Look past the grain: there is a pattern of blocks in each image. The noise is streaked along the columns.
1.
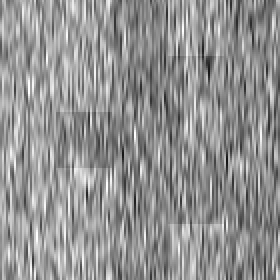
top and bottom mirror each other
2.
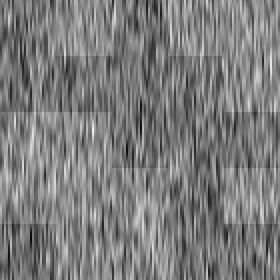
mirrored about the diagonal from the bottom left
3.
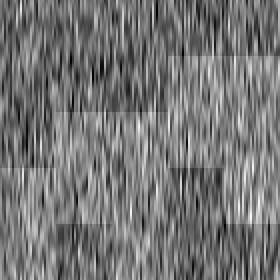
no symmetry
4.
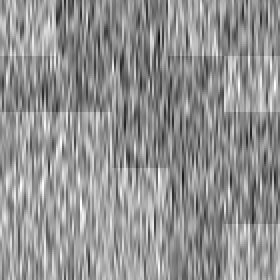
mirrored about the diagonal from the bottom left
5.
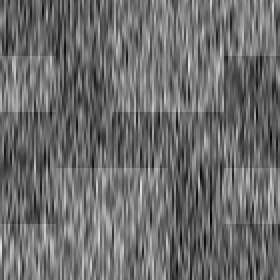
the same after a half turn
